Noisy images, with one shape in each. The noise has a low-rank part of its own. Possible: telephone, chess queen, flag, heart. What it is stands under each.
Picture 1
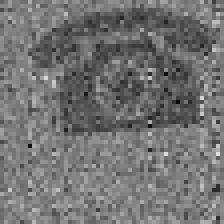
telephone
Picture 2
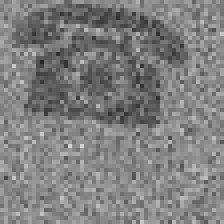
telephone
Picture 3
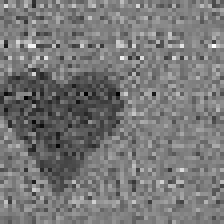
heart
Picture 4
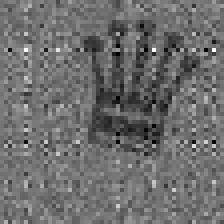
chess queen
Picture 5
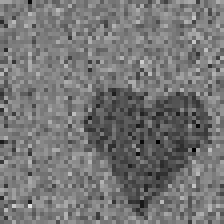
heart
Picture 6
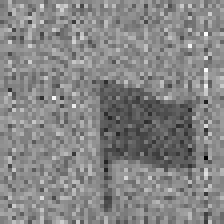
flag
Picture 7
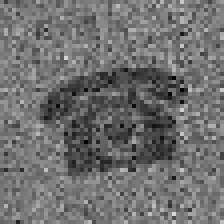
telephone
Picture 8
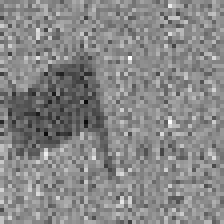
flag
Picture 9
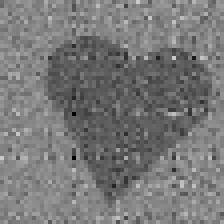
heart
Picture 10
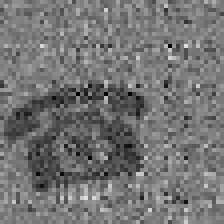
telephone
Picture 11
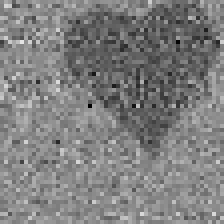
heart
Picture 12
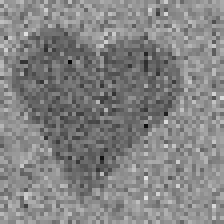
heart
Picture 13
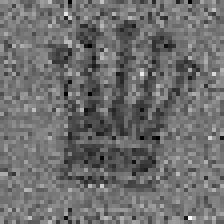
chess queen
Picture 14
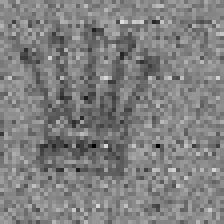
chess queen
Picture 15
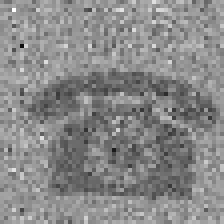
telephone
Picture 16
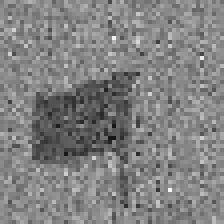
flag
